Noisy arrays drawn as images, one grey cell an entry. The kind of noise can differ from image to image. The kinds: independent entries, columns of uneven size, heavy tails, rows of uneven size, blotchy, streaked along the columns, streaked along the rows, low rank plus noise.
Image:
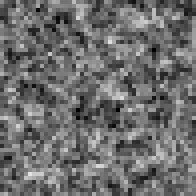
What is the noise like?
blotchy
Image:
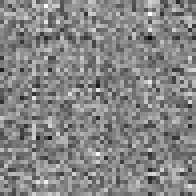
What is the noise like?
low rank plus noise
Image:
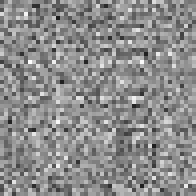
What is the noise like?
low rank plus noise
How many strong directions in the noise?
two
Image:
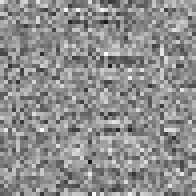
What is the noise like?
low rank plus noise
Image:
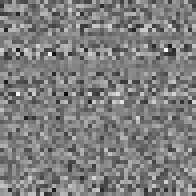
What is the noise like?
rows of uneven size
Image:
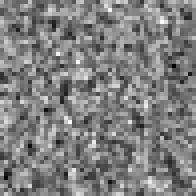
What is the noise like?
blotchy
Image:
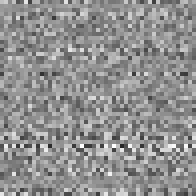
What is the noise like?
rows of uneven size
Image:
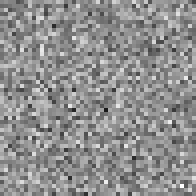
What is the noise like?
independent entries
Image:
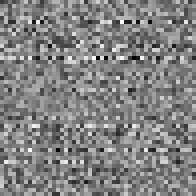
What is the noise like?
rows of uneven size
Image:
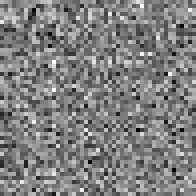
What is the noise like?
low rank plus noise
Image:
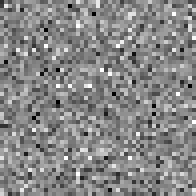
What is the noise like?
heavy tails
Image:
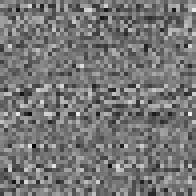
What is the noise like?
rows of uneven size
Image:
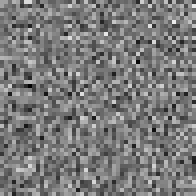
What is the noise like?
low rank plus noise
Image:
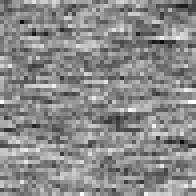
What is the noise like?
streaked along the rows
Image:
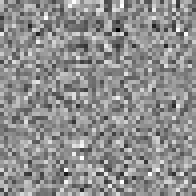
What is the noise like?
low rank plus noise
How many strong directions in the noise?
one
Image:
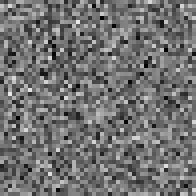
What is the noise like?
independent entries
